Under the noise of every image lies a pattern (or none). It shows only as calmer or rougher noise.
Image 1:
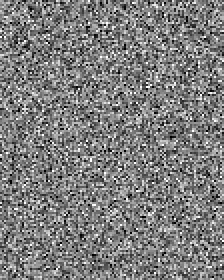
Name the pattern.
only noise
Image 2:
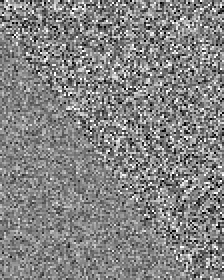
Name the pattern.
a sharp edge
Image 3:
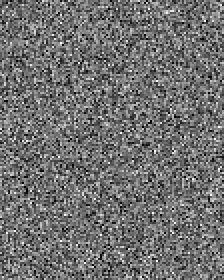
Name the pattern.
only noise
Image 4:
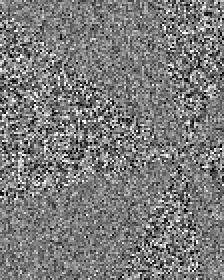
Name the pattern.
spokes from one point
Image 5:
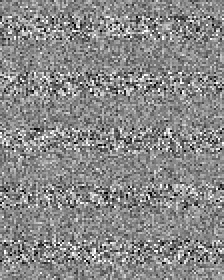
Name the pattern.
horizontal stripes
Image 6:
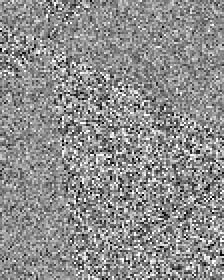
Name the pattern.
spokes from one point
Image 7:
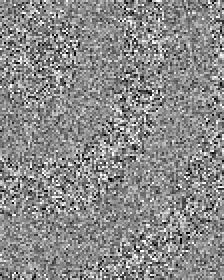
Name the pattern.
rings round one point
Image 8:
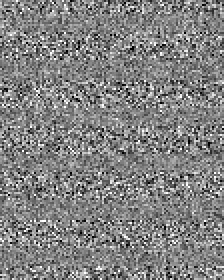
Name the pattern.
horizontal stripes
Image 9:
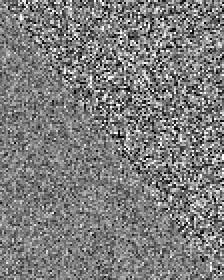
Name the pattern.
a sharp edge
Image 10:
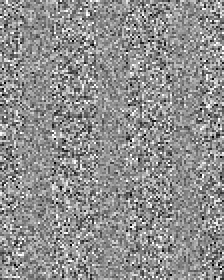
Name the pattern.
vertical stripes
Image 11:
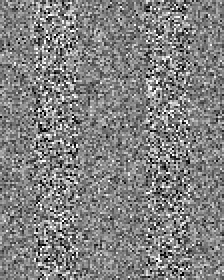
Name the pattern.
vertical stripes
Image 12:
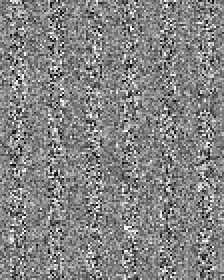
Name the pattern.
vertical stripes
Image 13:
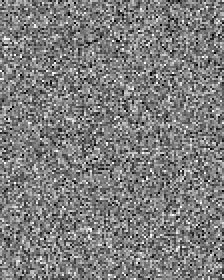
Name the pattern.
only noise
